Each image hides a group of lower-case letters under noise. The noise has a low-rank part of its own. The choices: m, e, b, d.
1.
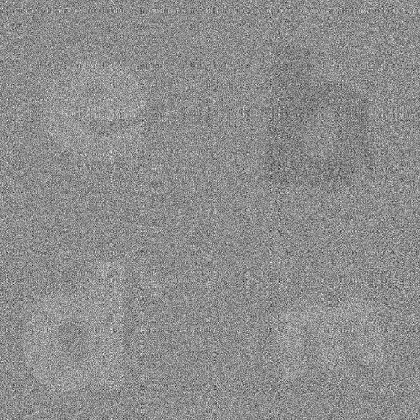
top left: light e; top right: dark b; bottom left: light d; bottom right: light m
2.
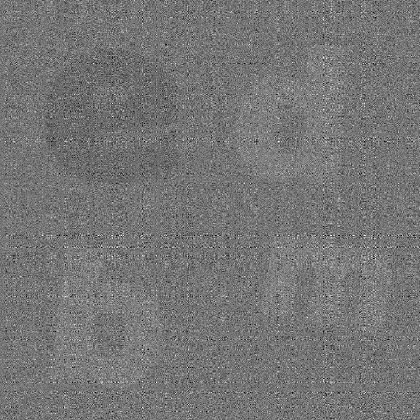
top left: dark e; top right: light d; bottom left: light b; bottom right: light m
